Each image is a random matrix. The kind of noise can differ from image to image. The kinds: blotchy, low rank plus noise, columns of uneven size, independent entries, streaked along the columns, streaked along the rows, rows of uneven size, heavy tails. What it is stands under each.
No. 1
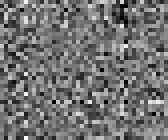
low rank plus noise
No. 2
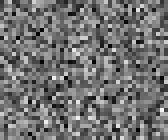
independent entries
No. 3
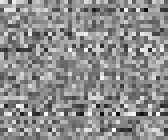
rows of uneven size
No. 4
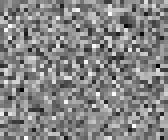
independent entries
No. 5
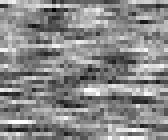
streaked along the rows
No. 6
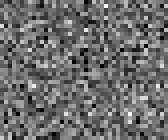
low rank plus noise
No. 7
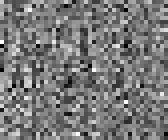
low rank plus noise
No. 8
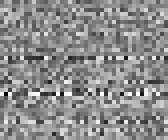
rows of uneven size
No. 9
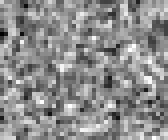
blotchy
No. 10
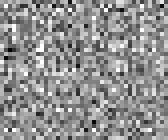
low rank plus noise
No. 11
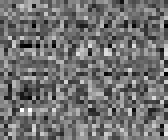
low rank plus noise
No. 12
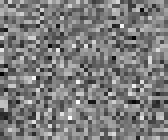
low rank plus noise
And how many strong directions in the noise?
five to eight
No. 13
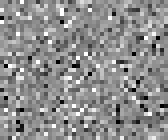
heavy tails
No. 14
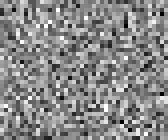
independent entries
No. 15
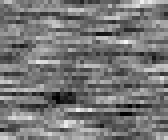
streaked along the rows
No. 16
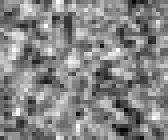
blotchy
